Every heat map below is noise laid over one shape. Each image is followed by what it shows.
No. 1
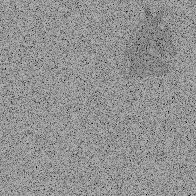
chess knight
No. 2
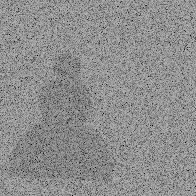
chess pawn
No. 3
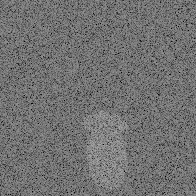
footprint
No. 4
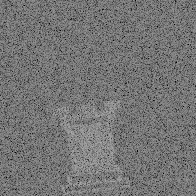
chess rook
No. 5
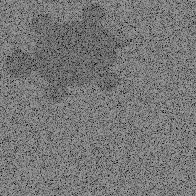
turtle
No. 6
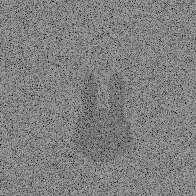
rabbit's head
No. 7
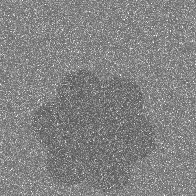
flower
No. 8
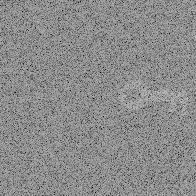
key
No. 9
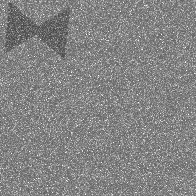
bow tie
